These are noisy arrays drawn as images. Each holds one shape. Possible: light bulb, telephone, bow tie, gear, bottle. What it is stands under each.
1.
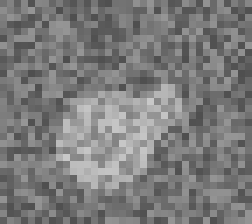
light light bulb
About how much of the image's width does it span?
half
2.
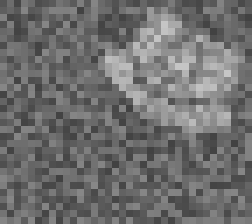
light telephone
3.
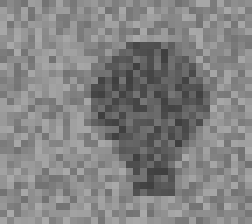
dark light bulb
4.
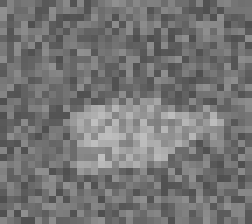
light bottle
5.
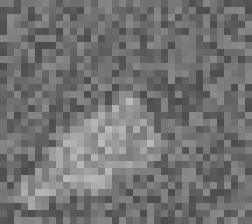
light bottle
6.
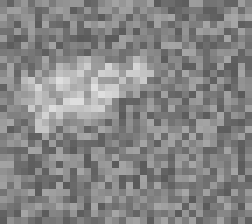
light bottle
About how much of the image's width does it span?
half
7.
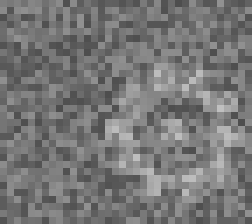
light gear
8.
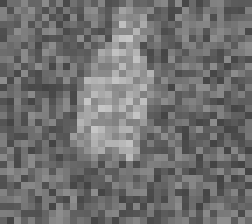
light bottle
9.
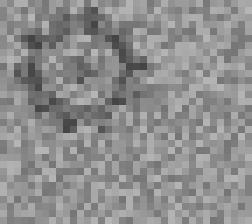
dark gear
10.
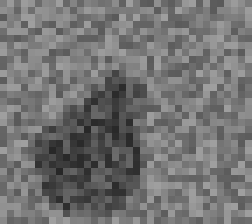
dark light bulb
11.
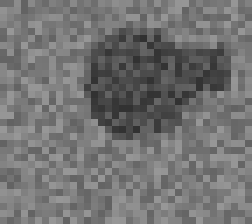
dark light bulb
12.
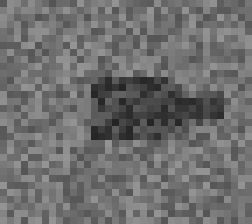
dark bottle
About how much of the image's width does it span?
half
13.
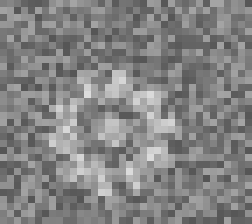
light gear
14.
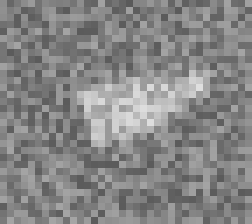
light bottle
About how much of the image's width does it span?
half
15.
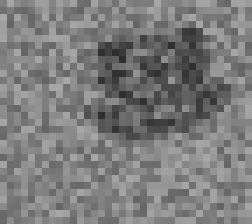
dark telephone
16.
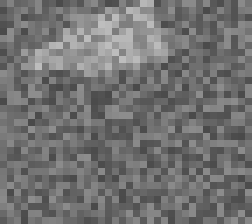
light bottle
